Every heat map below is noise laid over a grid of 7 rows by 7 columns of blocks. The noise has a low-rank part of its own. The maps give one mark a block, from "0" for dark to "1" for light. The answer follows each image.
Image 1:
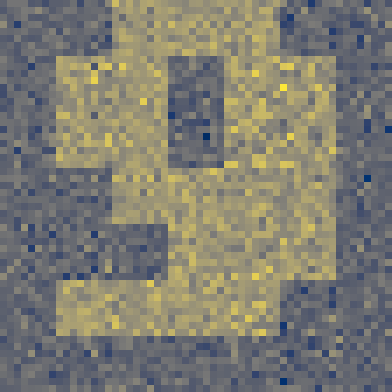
0011100
0110110
0110110
0011110
0001110
0111100
0000000
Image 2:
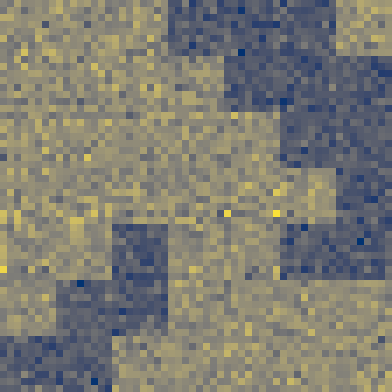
1110001
1111000
1111100
1111110
1101100
1001111
0011111
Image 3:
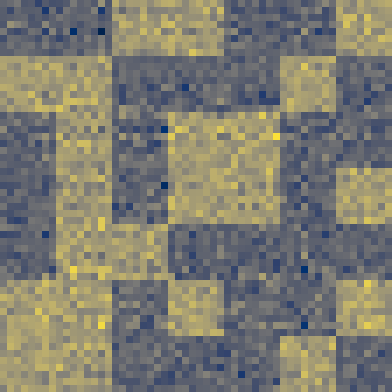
0011001
1100010
0101100
0101101
0110000
1101001
1100010
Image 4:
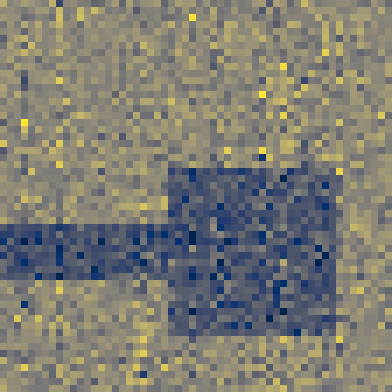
1111111
1111111
1111111
1110001
0000001
1110001
1111111
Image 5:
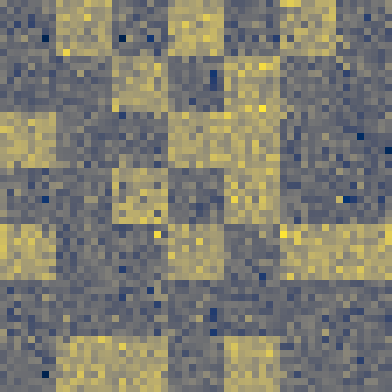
0101010
0010100
1001100
0010100
1001011
0000000
0110100
